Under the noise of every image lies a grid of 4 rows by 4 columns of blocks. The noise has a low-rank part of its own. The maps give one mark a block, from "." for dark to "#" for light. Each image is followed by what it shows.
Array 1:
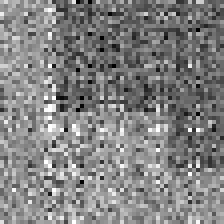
# . . .
# . . .
# # # .
# # # #
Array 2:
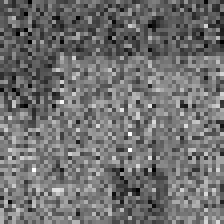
. . . .
. # # #
# # # #
# # . #
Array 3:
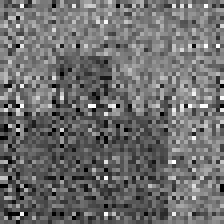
# # # #
# . # #
. . . #
. . . #
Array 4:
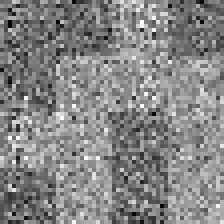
. . # .
. # # #
# # . #
. # . #
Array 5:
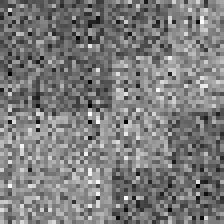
. . . #
. . # #
# # # .
# # . .
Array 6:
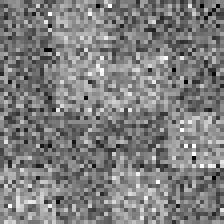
. # . .
. # # .
. . . #
# . # .
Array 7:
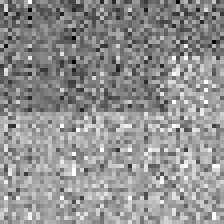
. . . .
. . . #
# # # #
# # # #
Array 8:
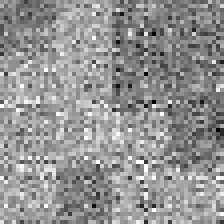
. # . .
# # . .
# # # .
# . # #
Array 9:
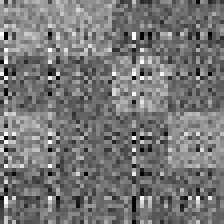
# # . .
. . # .
# . . #
. . . .
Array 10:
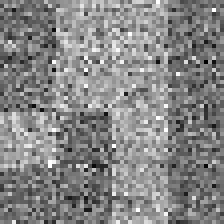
. # # .
. # # .
# . # .
. . # .
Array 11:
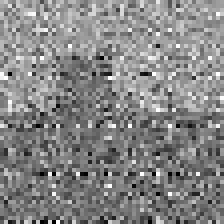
# # # #
# . # #
. . . .
. . . .
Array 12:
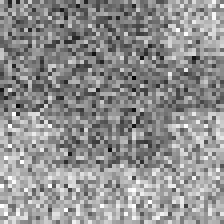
. . . #
. . . .
# . . #
# # # #
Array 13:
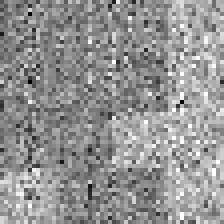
. . . #
. . . #
. . # #
# . . #
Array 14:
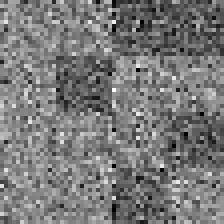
# # . .
# . # #
# # # .
# # . #
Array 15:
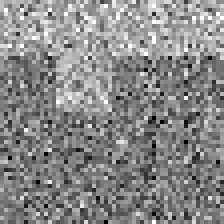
# # # #
. # . .
. . . .
. . . .
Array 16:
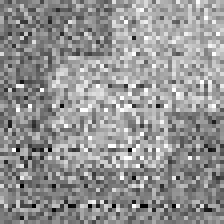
. . # #
. # # #
. # # .
. . . .
